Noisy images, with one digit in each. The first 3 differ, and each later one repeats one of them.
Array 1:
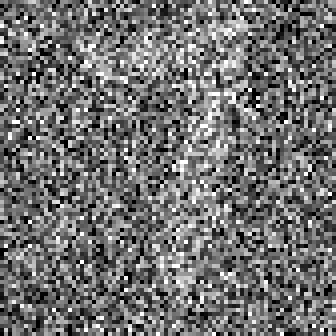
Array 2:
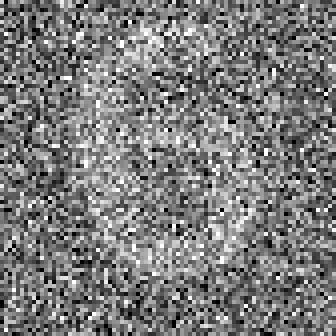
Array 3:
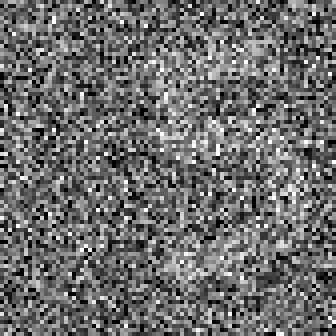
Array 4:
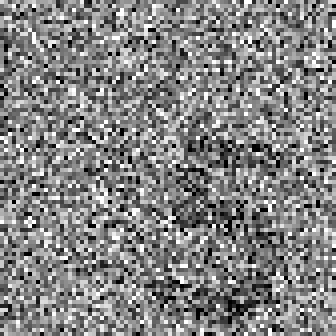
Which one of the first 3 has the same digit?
3
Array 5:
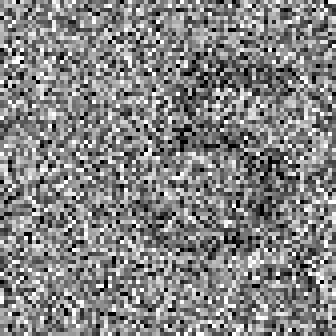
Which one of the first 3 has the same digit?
3
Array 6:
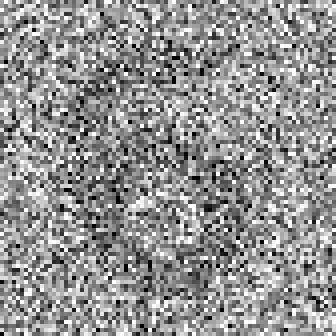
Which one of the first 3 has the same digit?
2
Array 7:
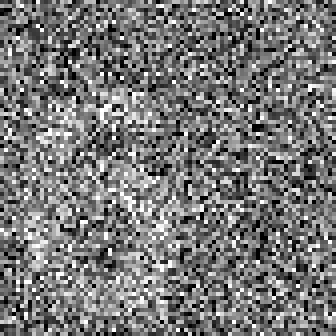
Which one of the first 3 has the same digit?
2
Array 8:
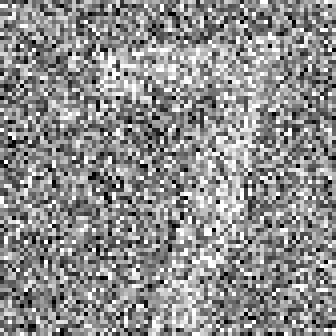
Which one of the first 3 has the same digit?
1
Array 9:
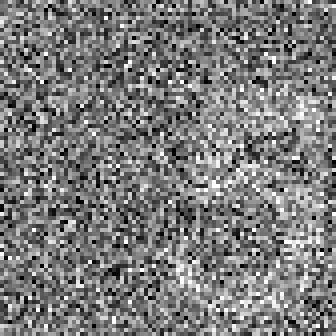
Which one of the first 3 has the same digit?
3
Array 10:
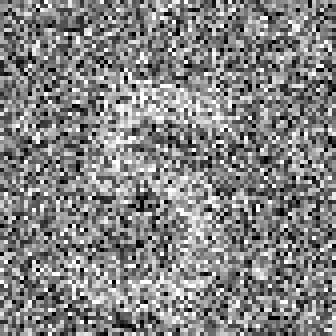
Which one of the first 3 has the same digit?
3
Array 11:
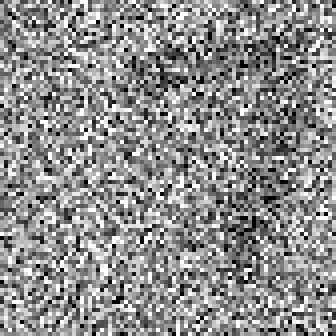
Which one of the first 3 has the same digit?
1
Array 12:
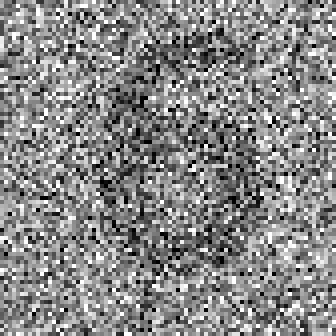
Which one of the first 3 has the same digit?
2
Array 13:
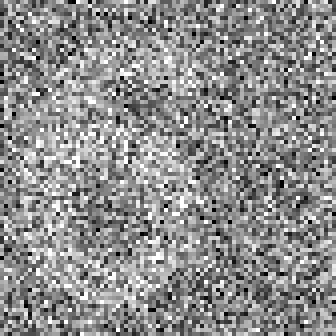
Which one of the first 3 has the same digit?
2
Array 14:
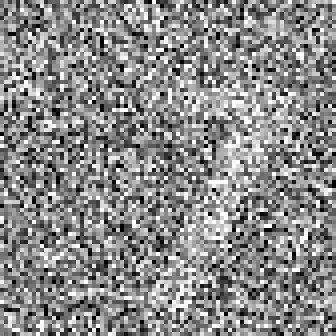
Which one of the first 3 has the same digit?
1
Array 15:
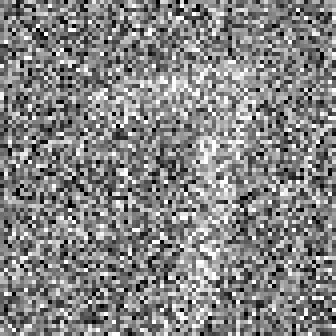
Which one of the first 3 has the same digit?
1
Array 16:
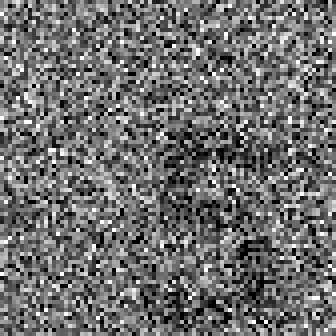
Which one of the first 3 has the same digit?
3
